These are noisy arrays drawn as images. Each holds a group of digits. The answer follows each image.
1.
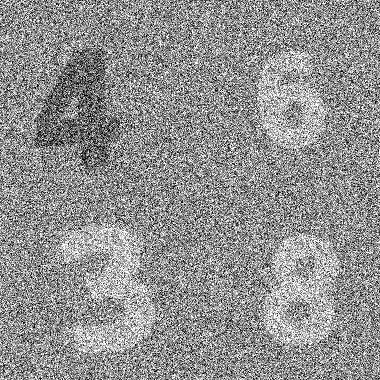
top left: dark 4; top right: light 6; bottom left: light 3; bottom right: light 8
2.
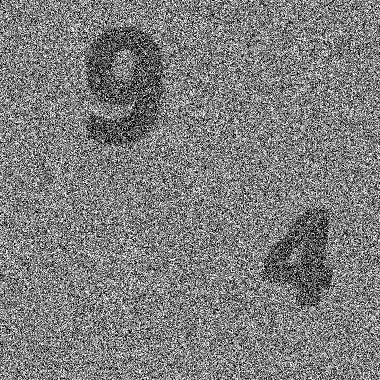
top left: dark 9; bottom right: dark 4
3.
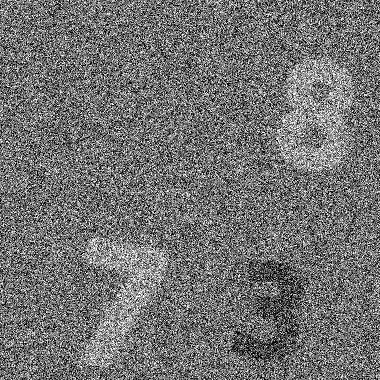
top right: light 8; bottom left: light 7; bottom right: dark 3
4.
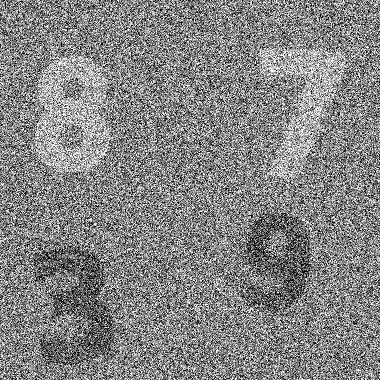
top left: light 8; top right: light 7; bottom left: dark 3; bottom right: dark 9
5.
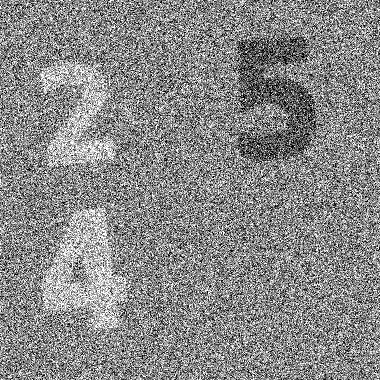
top left: light 2; top right: dark 5; bottom left: light 4
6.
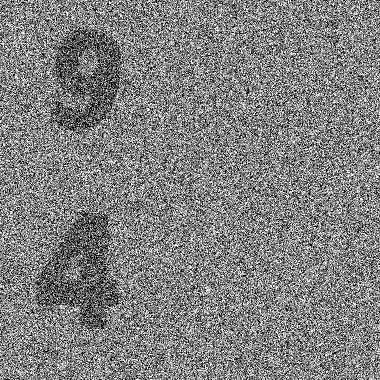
top left: dark 9; bottom left: dark 4
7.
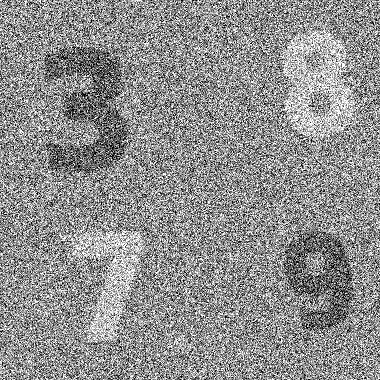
top left: dark 3; top right: light 8; bottom left: light 7; bottom right: dark 9
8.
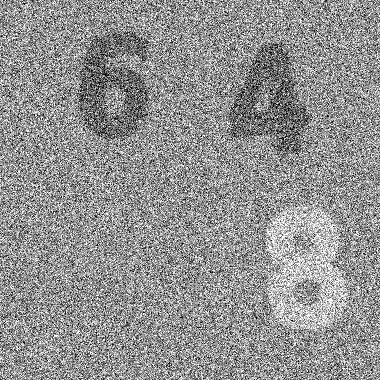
top left: dark 6; top right: dark 4; bottom right: light 8
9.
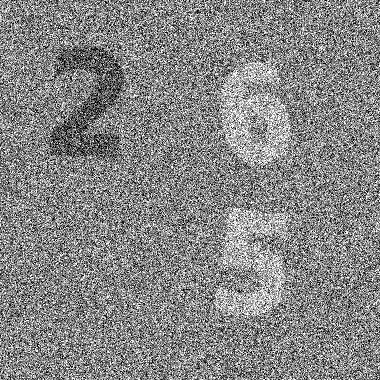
top left: dark 2; top right: light 6; bottom right: light 5
